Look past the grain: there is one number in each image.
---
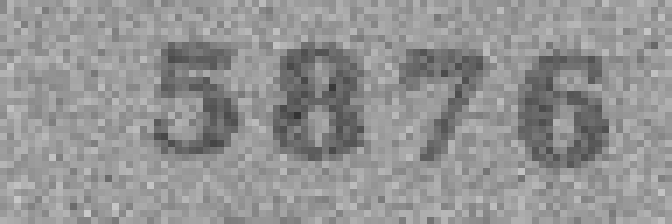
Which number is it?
5876
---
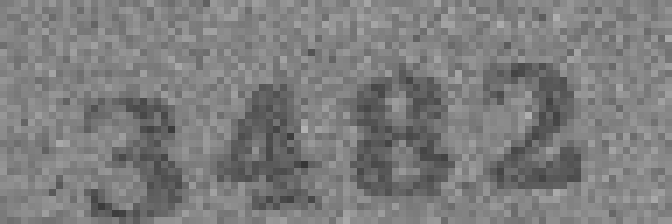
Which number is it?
3482
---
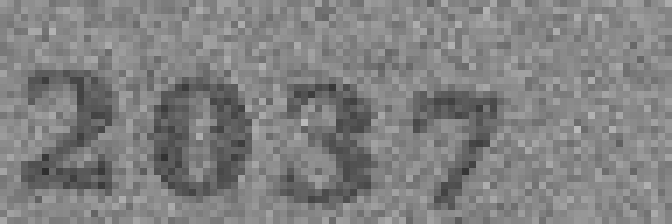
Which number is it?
2037
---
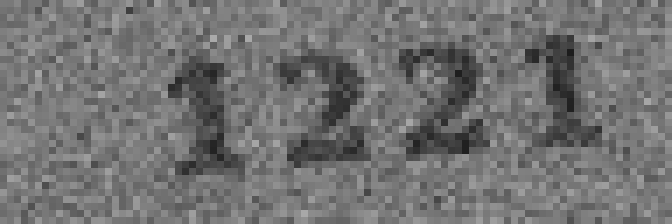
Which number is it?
1221
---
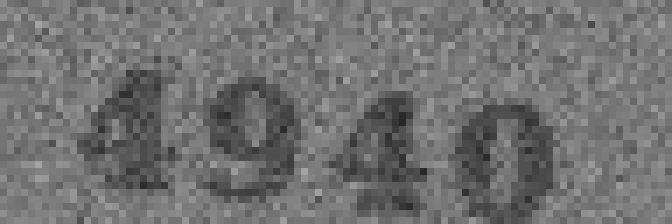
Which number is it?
4940
